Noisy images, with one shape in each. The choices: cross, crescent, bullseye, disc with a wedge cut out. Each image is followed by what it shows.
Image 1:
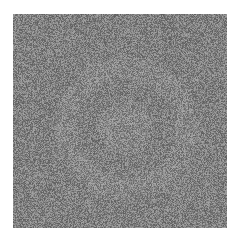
bullseye
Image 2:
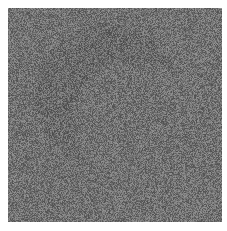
crescent
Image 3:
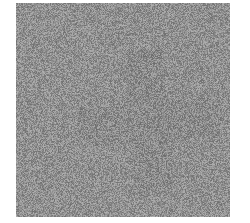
cross
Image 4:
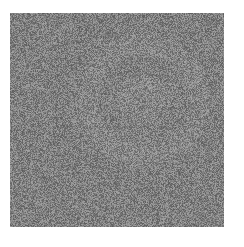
bullseye
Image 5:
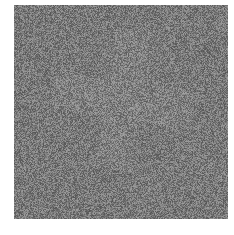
cross
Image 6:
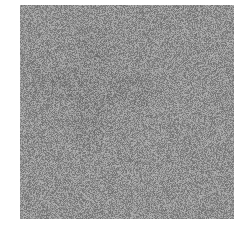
cross
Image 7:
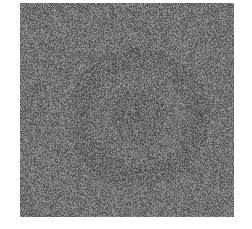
bullseye
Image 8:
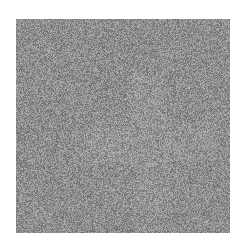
cross
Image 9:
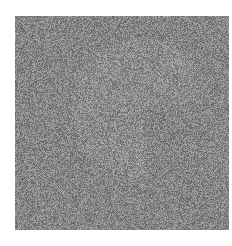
disc with a wedge cut out
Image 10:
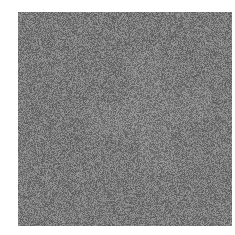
cross
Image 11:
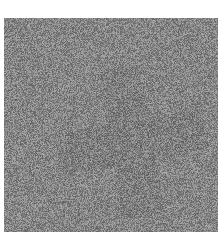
cross
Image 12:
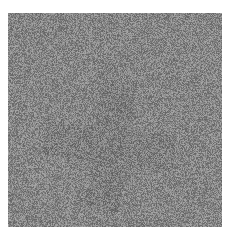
cross
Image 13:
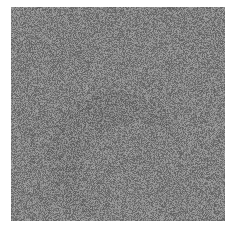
crescent
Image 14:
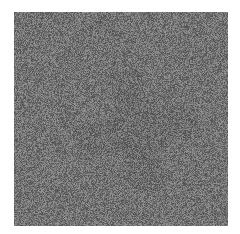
cross
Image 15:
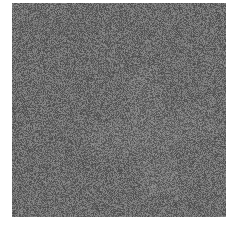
cross
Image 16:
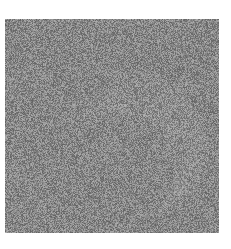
crescent
